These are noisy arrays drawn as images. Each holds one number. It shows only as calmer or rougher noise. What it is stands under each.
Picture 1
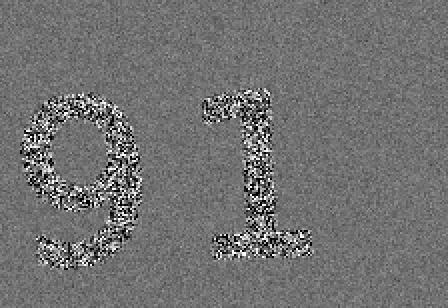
91
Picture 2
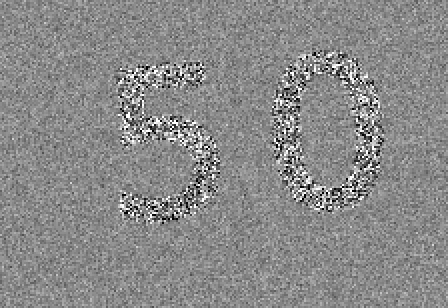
50
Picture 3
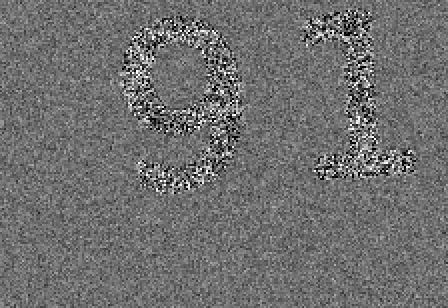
91
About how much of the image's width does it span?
two thirds
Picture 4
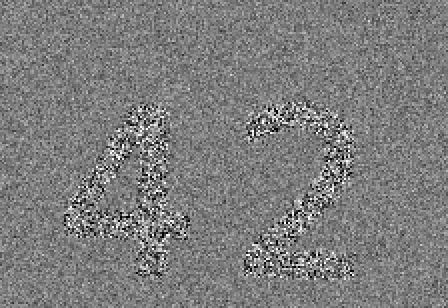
42
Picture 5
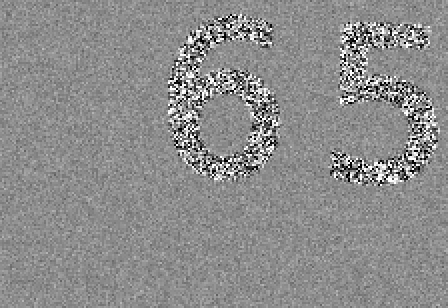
65
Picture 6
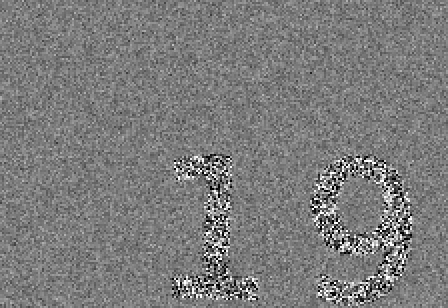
19
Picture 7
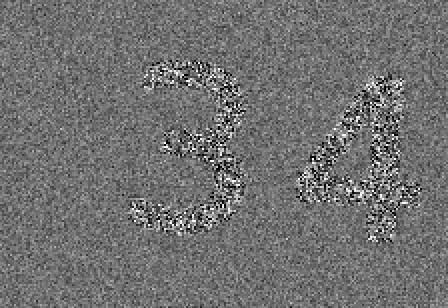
34
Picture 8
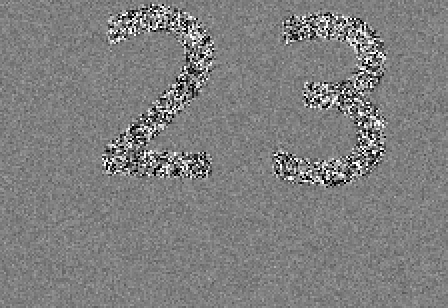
23
